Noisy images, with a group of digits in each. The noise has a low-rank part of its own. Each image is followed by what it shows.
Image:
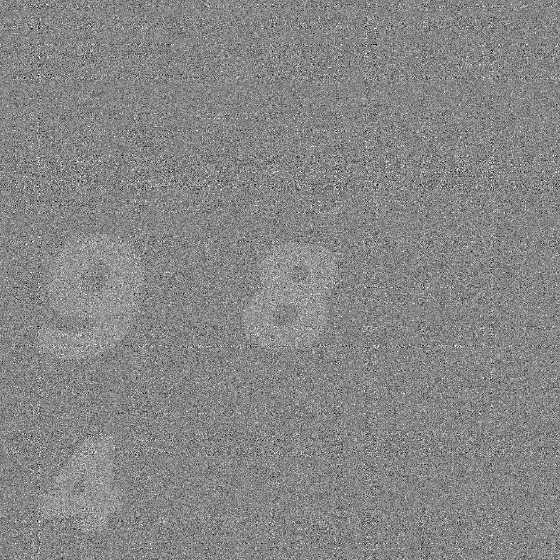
middle left: 9; centre: 8; bottom left: 4
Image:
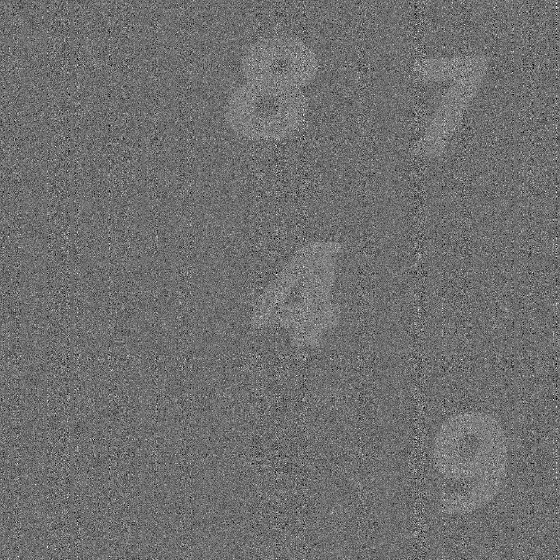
top middle: 8; top right: 7; centre: 4; bottom right: 9
